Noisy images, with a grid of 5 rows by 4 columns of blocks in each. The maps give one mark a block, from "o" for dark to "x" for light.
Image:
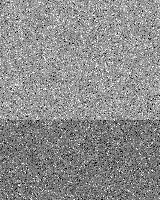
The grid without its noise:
x x x x
x x x x
x x x x
o o o o
o o o o
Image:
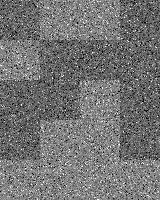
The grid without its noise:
o x x o
x o o o
o o x o
o x x o
x x x x
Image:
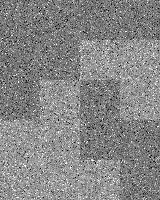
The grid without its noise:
o o o o
o o x x
o x o x
x x o o
x x x o
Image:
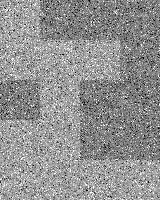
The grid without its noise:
x o o o
x x x o
o x o o
x x o o
x x x x
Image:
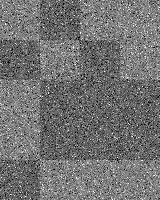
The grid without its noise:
x o x x
o x o x
x o o o
x o o o
o x x x
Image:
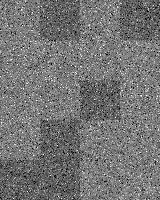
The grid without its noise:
x o x o
x x x x
x x o x
x o x x
o o x x
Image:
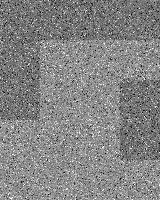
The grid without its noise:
o o o o
o x x x
o x x o
x x x o
x x x x
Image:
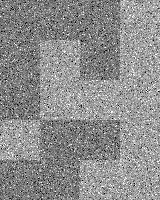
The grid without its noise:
o o o x
o x o x
o x x x
x o o x
o o x x
